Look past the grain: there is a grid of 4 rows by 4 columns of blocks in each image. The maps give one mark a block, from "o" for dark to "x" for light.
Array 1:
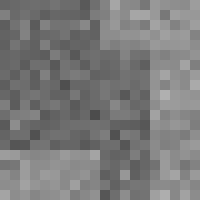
o o x x
o o o x
o o o x
x x o x
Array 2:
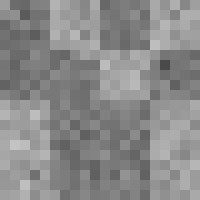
o x o x
o o x o
x o o x
x o o x
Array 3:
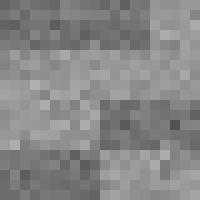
o o o x
x x x x
x x o o
o o x x
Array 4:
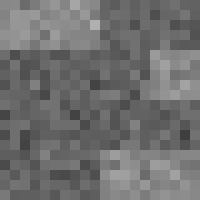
x x o o
o o o x
o o o o
o o x x
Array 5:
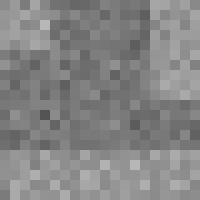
x o o x
o o o x
o o o o
x x x x
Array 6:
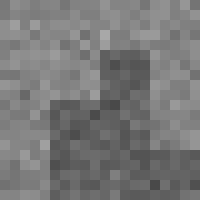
x x x x
x x o x
x o o x
x o o o
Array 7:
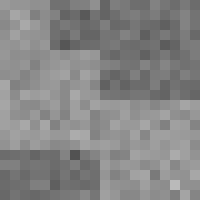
x o o o
x x o o
x x x x
o o x x
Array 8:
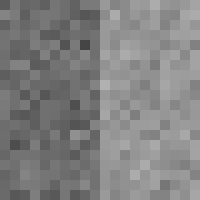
o o x x
o o x x
o o x x
o o x x
